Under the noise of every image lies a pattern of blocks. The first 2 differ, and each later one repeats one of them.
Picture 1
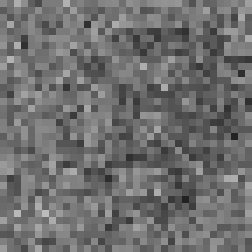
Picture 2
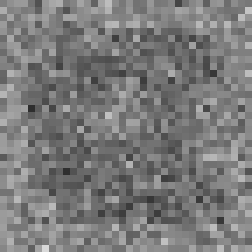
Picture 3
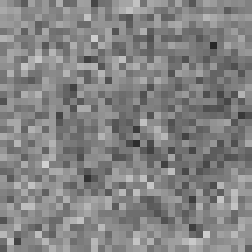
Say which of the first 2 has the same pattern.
1
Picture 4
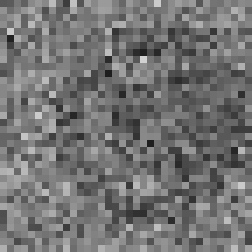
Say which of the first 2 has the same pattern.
1
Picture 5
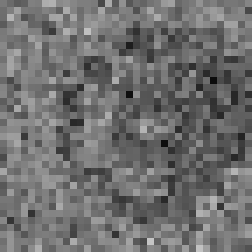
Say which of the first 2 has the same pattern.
1
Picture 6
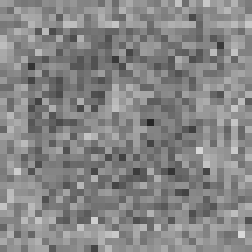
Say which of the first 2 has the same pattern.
2
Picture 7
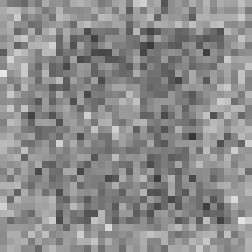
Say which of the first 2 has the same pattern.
2
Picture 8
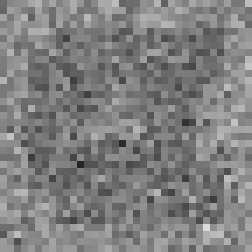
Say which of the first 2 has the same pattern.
2
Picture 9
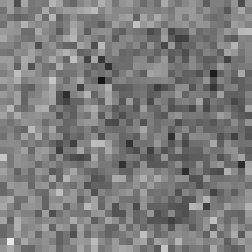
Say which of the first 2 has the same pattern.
1
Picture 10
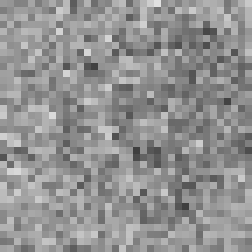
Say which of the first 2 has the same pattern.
1
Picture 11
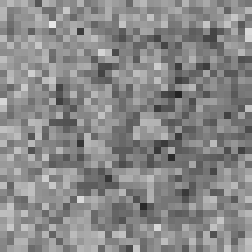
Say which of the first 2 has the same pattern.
1
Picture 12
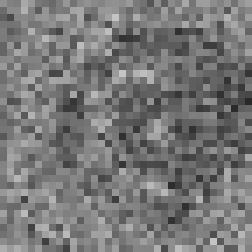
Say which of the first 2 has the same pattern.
1
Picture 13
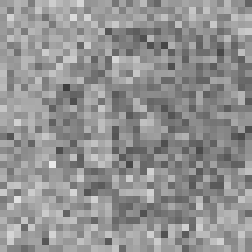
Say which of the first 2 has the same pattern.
1
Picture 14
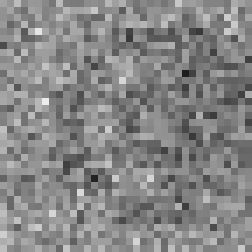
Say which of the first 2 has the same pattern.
1
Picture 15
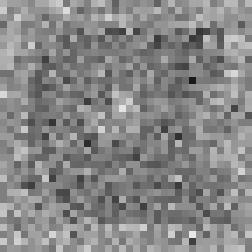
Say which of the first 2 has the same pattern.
2
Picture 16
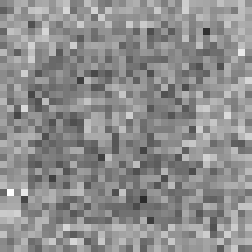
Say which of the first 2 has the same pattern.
2
